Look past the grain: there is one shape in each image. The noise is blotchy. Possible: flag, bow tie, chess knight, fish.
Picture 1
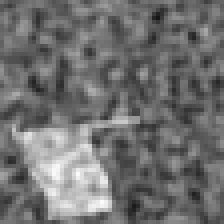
flag
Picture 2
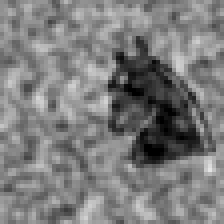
chess knight
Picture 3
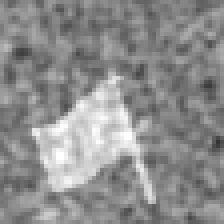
flag
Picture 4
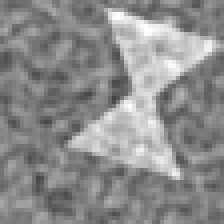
bow tie
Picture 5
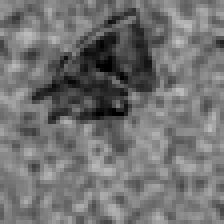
chess knight
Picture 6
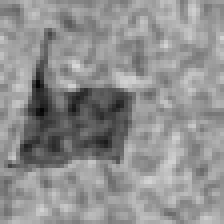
flag
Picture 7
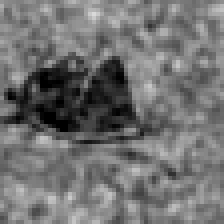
chess knight
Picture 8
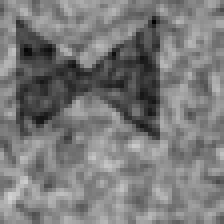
bow tie
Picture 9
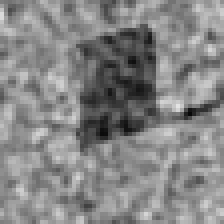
flag
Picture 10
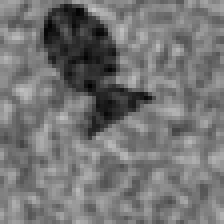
fish
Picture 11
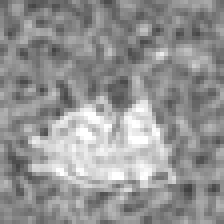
chess knight
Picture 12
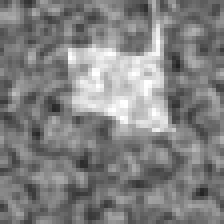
flag
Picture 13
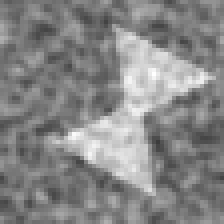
bow tie
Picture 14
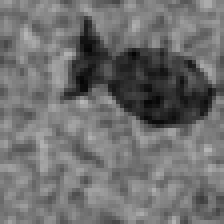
fish
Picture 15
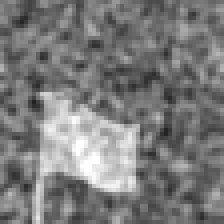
flag
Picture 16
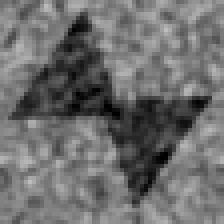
bow tie
